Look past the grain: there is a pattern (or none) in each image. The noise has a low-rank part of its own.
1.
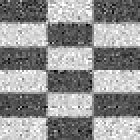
a checkerboard
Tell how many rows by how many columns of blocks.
6 by 3
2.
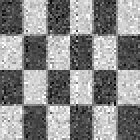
a checkerboard
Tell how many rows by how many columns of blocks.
4 by 6
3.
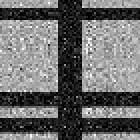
bands of rows crossing bands of columns
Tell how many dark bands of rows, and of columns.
3 and 1
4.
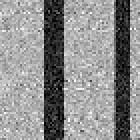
bands of columns
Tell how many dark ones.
2
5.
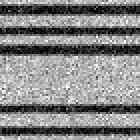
bands of rows
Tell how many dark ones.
5
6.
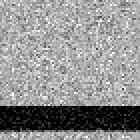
one band of rows
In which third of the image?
bottom
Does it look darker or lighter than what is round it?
darker
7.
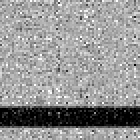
one band of rows
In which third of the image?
bottom
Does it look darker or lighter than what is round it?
darker
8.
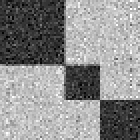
blocks along the diagonal
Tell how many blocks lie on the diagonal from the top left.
3
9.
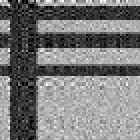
bands of rows crossing bands of columns
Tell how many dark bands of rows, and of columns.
3 and 1
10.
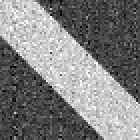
a diagonal band
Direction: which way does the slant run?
top left to bottom right
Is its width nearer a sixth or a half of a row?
a half
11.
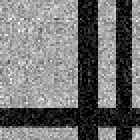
bands of rows crossing bands of columns
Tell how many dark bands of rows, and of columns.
1 and 2
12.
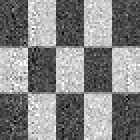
a checkerboard
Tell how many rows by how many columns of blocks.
3 by 5
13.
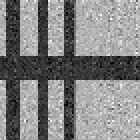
bands of rows crossing bands of columns
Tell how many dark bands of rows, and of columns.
1 and 3
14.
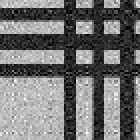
bands of rows crossing bands of columns
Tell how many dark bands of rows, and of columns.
3 and 3
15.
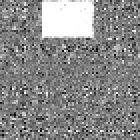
one block
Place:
top middle
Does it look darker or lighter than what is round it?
lighter
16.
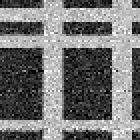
bands of rows crossing bands of columns
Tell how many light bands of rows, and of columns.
3 and 2
